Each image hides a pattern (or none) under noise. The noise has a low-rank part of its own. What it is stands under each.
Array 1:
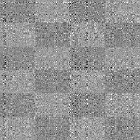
a checkerboard
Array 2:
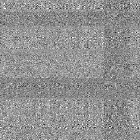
bands of rows crossing bands of columns
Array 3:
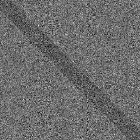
a diagonal band
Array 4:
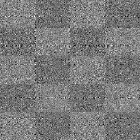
a checkerboard
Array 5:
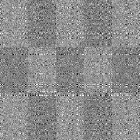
a checkerboard
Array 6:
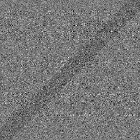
a diagonal band
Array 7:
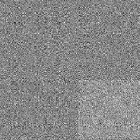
one block
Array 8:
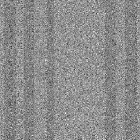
bands of columns
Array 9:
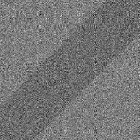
a diagonal band
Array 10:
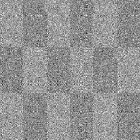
a checkerboard
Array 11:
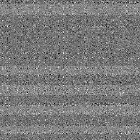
bands of rows
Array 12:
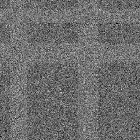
bands of rows crossing bands of columns
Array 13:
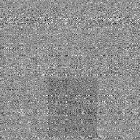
one block
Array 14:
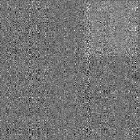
one block
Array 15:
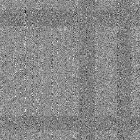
bands of rows crossing bands of columns
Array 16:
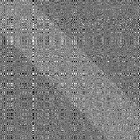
a diagonal band
